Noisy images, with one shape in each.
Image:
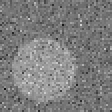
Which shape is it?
disc
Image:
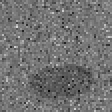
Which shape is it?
ellipse
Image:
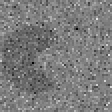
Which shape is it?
disc with a wedge cut out
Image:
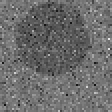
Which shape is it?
disc
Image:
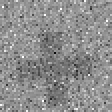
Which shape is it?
cross
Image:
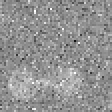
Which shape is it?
dumbbell
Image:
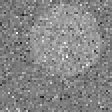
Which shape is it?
disc
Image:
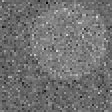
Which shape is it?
disc
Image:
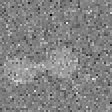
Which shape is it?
dumbbell
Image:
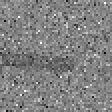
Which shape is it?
bar
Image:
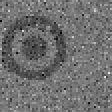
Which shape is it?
bullseye
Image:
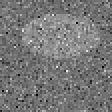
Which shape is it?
ellipse
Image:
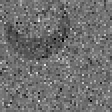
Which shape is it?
crescent
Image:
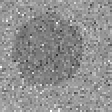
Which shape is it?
disc
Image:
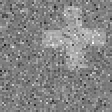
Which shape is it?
cross
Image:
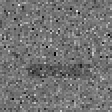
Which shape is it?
bar
